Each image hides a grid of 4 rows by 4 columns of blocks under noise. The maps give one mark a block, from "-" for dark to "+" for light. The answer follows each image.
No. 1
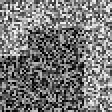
+ + + +
+ - - +
- - - +
- - - +
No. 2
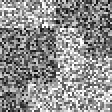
+ + - -
- - + -
- - + +
- + + +
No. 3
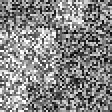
- - + -
+ + - -
+ + - -
+ - - -
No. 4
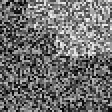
- + + +
- - + +
- - - -
- - - -
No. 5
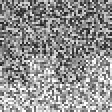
- - - -
- - - -
- + - +
+ + + +
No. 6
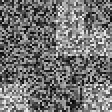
- - + -
- - + +
- - - -
+ - - +
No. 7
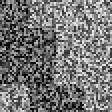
- + + +
- - + +
- - + +
+ - - +
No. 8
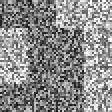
- - + +
+ - - +
+ - - +
- - - +
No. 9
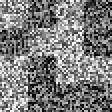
+ - + -
- + + -
+ - + +
+ - - -
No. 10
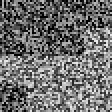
- - - -
- - - +
+ + + +
- + + +
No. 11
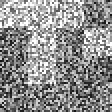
+ + + -
- + - +
- + - -
- - - -
